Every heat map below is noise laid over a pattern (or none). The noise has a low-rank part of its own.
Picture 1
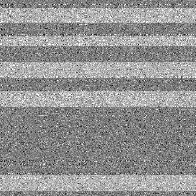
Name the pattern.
bands of rows
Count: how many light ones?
5
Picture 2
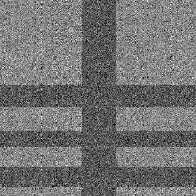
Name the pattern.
bands of rows crossing bands of columns
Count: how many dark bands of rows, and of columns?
3 and 1
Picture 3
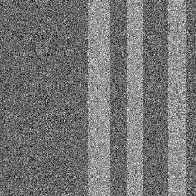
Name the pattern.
bands of columns
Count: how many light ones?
3
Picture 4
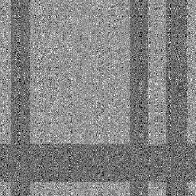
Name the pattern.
bands of rows crossing bands of columns
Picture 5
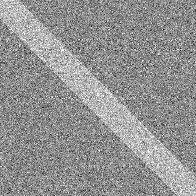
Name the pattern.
a diagonal band
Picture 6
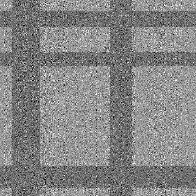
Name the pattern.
bands of rows crossing bands of columns
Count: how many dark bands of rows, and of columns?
3 and 2
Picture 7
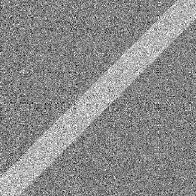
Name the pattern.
a diagonal band
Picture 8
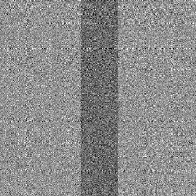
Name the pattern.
one band of columns
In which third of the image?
middle
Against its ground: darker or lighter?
darker
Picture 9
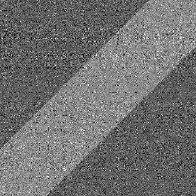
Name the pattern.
a diagonal band
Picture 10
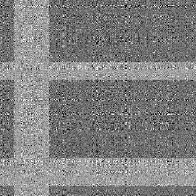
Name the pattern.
bands of rows crossing bands of columns
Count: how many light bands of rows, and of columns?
2 and 1
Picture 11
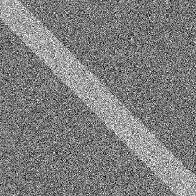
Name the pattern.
a diagonal band
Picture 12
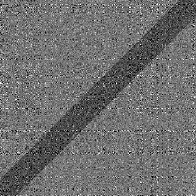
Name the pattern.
a diagonal band
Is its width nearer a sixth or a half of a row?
a sixth
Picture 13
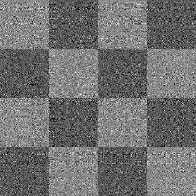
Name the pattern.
a checkerboard
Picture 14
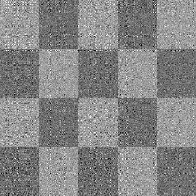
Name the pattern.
a checkerboard
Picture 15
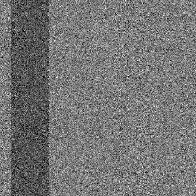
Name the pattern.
one band of columns
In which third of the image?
left
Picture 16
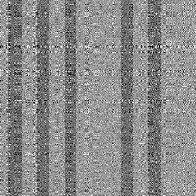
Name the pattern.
bands of columns
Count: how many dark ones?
5
